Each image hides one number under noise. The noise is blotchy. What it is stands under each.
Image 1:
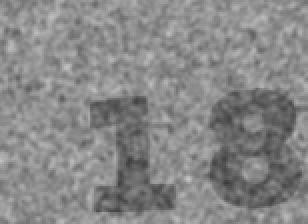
18
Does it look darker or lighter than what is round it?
darker
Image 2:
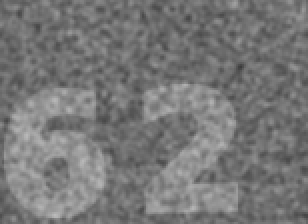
62
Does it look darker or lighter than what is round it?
lighter
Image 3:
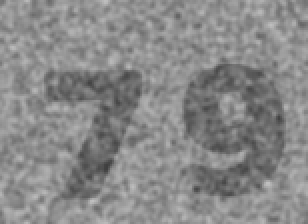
79
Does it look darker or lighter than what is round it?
darker
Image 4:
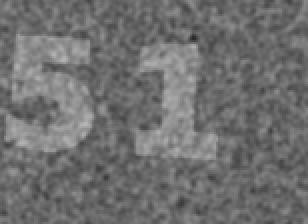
51
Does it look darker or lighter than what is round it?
lighter
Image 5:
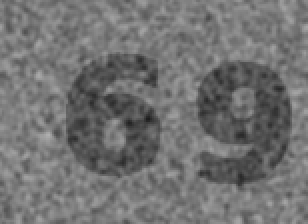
69
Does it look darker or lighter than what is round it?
darker
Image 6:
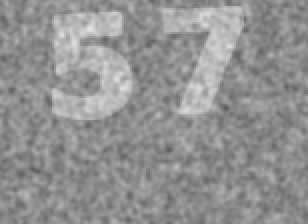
57
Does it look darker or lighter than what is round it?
lighter
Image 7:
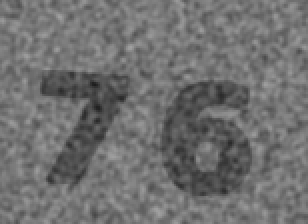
76
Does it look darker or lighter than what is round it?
darker
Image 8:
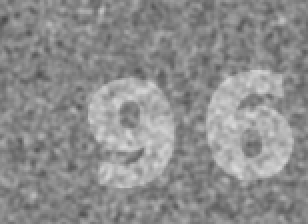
96
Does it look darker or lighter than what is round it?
lighter
